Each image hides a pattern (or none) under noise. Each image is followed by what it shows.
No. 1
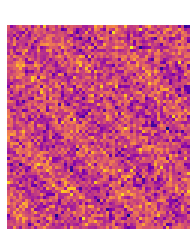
diagonal stripes
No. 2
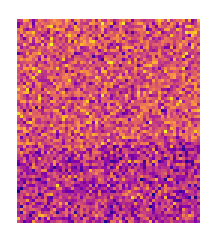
a sharp edge
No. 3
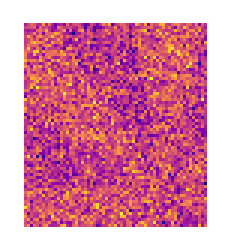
spokes from one point
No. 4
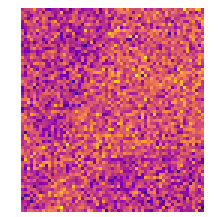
spokes from one point
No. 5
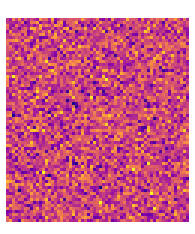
only noise
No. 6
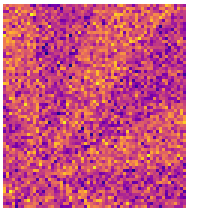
spokes from one point
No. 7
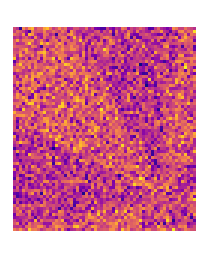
spokes from one point
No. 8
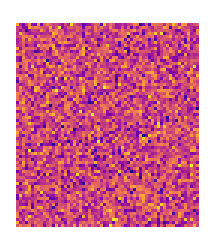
only noise
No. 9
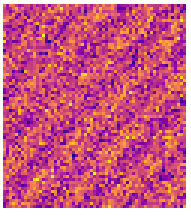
diagonal stripes
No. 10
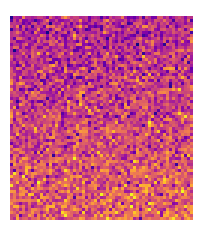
a smooth slope
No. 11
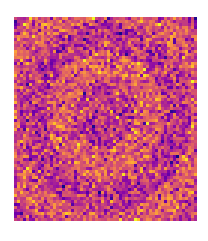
rings round one point
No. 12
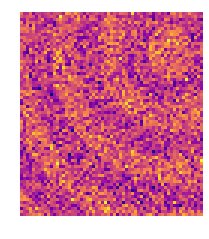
rings round one point
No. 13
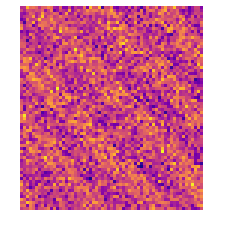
diagonal stripes
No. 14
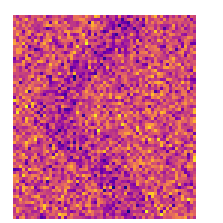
a wavy band
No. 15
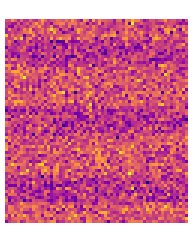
horizontal stripes
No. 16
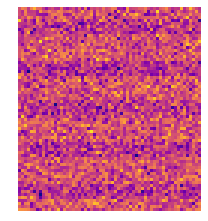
horizontal stripes
